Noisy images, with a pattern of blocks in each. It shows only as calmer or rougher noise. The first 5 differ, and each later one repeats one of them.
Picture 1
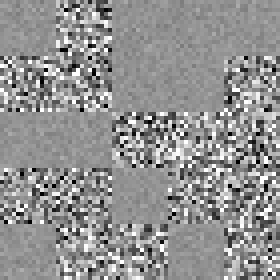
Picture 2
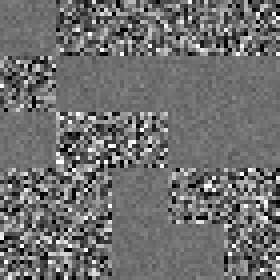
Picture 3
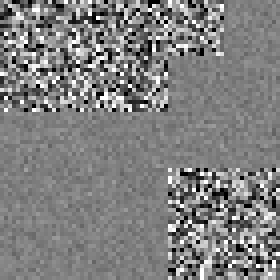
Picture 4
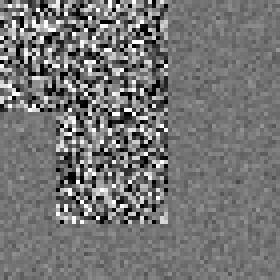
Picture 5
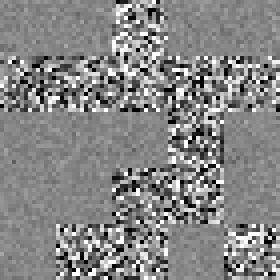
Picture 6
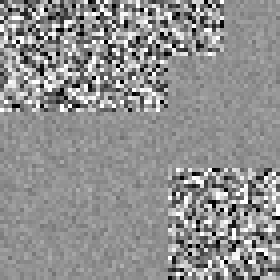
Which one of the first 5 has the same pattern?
3
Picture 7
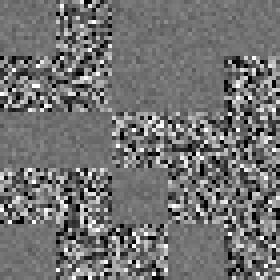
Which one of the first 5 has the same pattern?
1
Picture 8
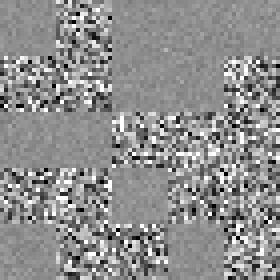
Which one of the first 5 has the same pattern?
1
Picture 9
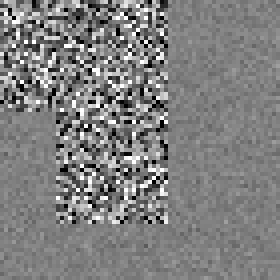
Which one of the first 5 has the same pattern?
4
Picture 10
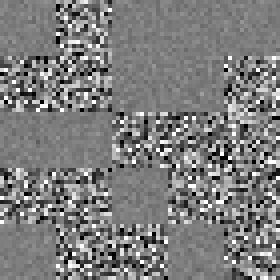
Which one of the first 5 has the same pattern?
1
